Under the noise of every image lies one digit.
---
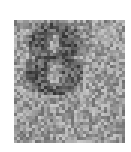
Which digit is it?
8
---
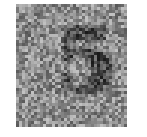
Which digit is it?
5
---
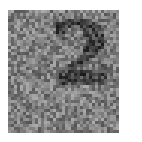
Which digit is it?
2
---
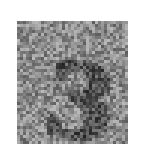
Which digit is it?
3
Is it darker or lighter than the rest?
darker
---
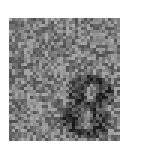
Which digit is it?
8
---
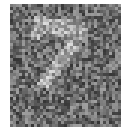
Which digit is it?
7
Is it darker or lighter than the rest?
lighter
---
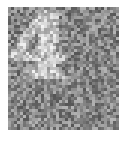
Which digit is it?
4
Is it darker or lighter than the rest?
lighter
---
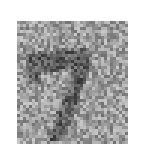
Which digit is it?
7
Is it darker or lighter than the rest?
darker
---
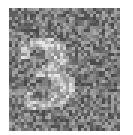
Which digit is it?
3
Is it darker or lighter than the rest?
lighter
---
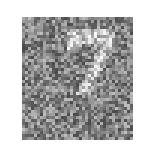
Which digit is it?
7
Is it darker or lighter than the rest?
lighter
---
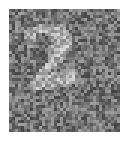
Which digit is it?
2
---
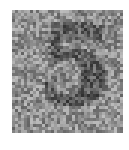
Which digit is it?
5
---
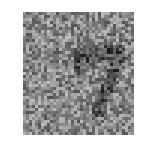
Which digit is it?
7
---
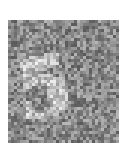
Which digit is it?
5
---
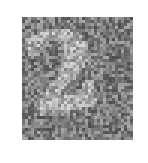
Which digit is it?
2
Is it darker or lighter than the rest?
lighter
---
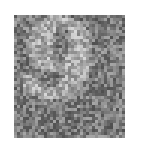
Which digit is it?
9
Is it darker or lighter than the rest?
lighter
